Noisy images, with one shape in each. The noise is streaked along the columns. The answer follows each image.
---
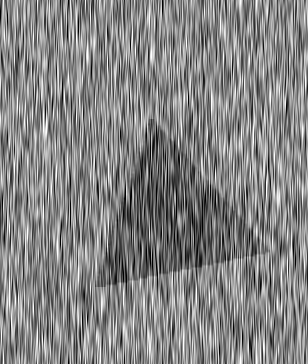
triangle
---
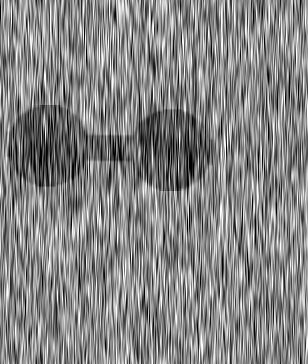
dumbbell
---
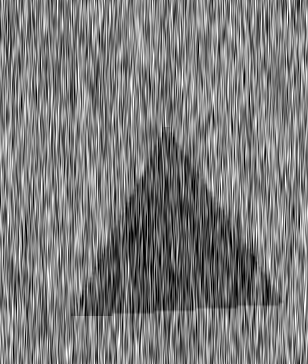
triangle
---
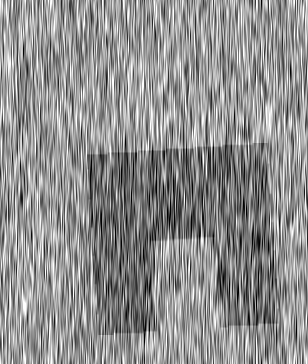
square with a notch
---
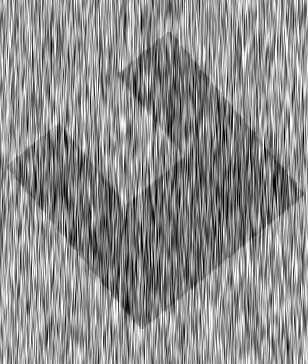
square with a notch
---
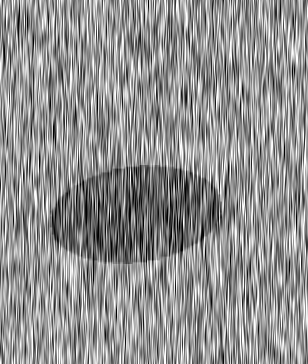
ellipse
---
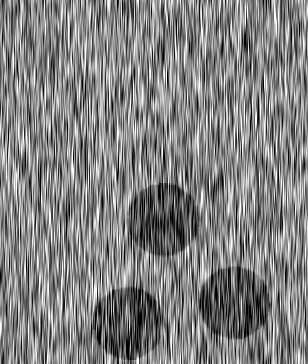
three dots
